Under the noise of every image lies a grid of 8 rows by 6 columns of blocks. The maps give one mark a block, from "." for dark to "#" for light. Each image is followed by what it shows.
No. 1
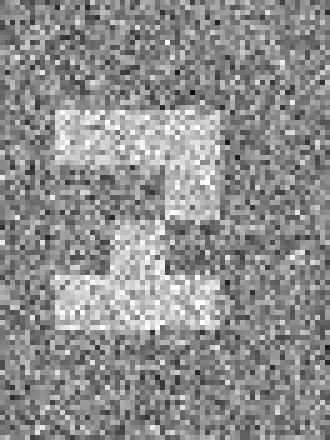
......
......
.###..
...#..
..#...
.###..
......
......
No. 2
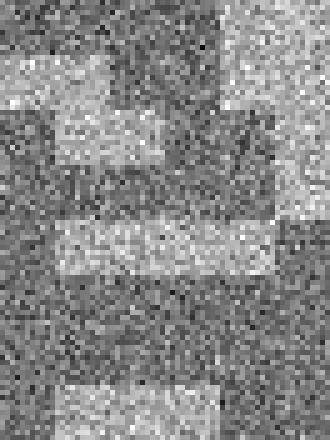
....##
##..##
.##..#
.....#
.####.
......
......
.###..
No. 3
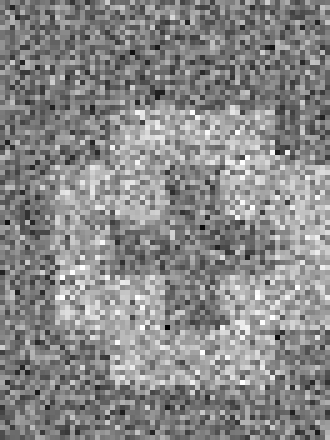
......
......
..###.
.##.##
.#...#
.##.##
..###.
......
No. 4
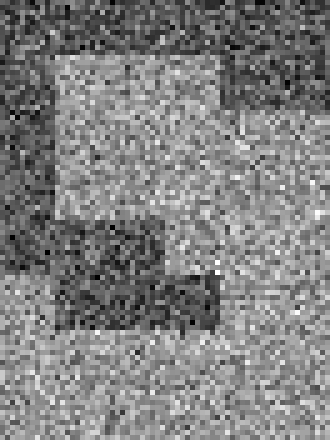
......
.###..
.#####
.#####
...###
#...##
######
######
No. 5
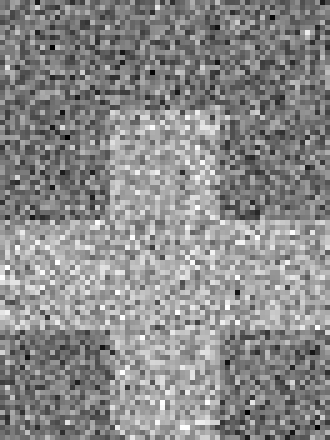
......
......
..##..
..##..
######
######
..##..
..##..
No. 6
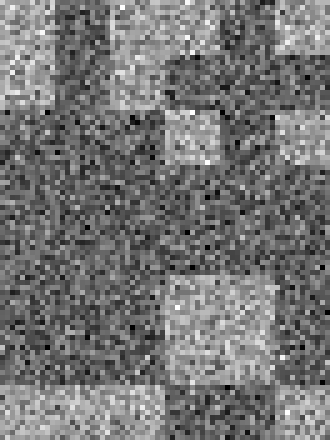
#.##.#
#.#...
...#.#
......
......
...##.
...##.
###..#
